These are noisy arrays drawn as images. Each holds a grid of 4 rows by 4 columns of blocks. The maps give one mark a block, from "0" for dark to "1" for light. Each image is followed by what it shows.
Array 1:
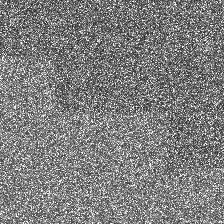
0 0 0 0
1 0 0 0
1 1 1 0
1 1 1 1
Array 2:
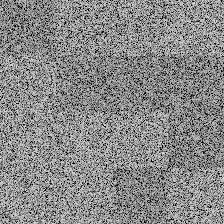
0 1 1 1
1 0 0 0
1 1 1 0
1 1 0 1
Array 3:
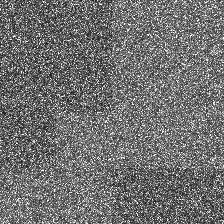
0 0 1 1
0 0 1 1
0 1 1 1
1 1 0 0
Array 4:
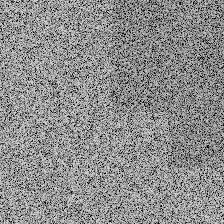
1 1 0 0
1 1 0 0
1 1 1 0
1 1 1 1
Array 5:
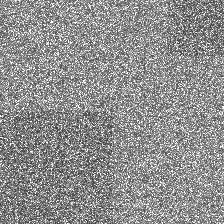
1 1 1 0
1 1 1 1
0 0 1 1
0 0 1 1
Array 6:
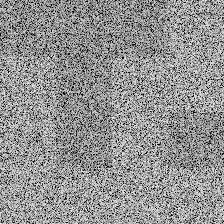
0 0 0 1
1 0 1 1
1 0 1 0
1 1 1 1
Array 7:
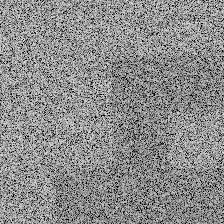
1 1 1 1
1 1 0 0
1 1 0 1
1 0 0 0
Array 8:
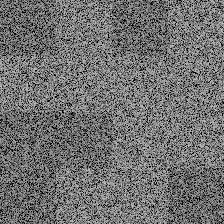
0 1 0 1
1 1 1 1
0 0 1 1
0 1 1 0
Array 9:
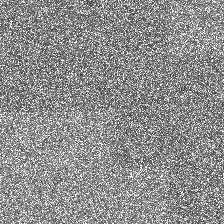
0 0 0 1
0 0 0 0
1 1 0 0
1 1 1 0
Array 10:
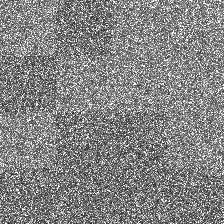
1 0 1 1
0 1 1 1
1 0 0 1
0 0 0 0
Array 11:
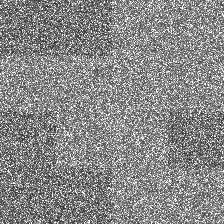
0 0 1 1
1 1 1 1
0 1 1 0
0 0 1 1
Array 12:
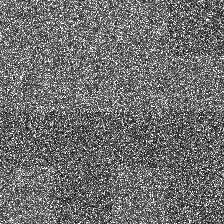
1 1 1 0
1 1 1 1
0 0 0 0
1 0 1 0
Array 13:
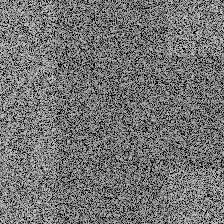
1 0 0 1
1 0 0 0
1 0 0 0
1 0 0 1
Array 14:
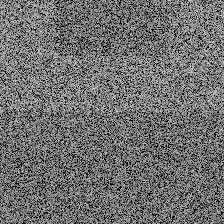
1 0 0 1
1 1 1 1
0 0 0 0
0 0 0 0
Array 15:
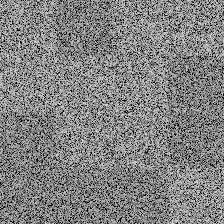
1 0 1 1
1 1 1 0
0 1 1 0
0 0 0 1
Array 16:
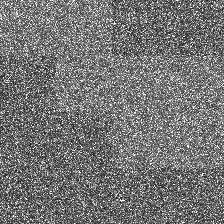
1 1 0 0
0 1 1 1
0 0 1 1
0 0 0 0
